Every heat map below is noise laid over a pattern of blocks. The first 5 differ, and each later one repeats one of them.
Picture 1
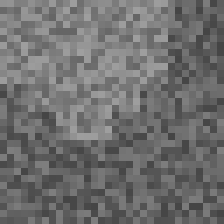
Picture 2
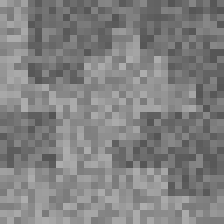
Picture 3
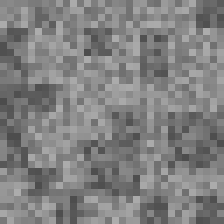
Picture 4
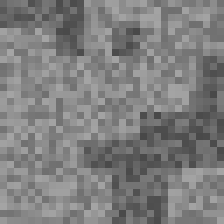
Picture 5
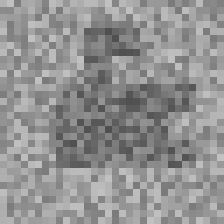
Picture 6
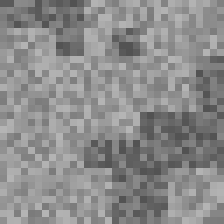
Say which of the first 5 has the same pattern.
4
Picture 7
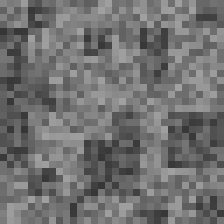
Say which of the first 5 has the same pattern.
3
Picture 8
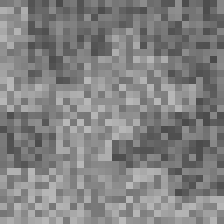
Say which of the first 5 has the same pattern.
2
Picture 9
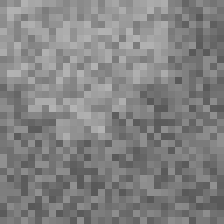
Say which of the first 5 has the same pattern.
1
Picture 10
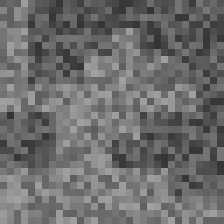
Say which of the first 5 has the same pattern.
2
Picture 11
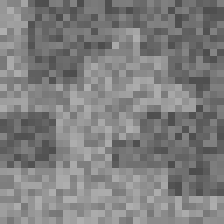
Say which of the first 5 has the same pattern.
2
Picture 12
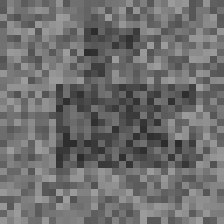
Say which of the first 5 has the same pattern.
5
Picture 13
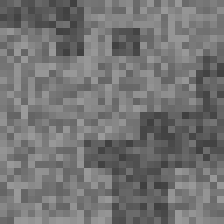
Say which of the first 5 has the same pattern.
4
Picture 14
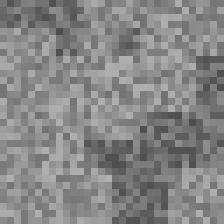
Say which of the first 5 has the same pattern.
4
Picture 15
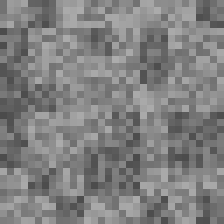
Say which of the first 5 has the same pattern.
3
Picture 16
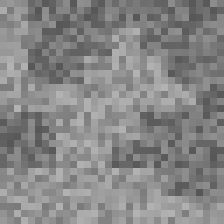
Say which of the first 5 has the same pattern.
2
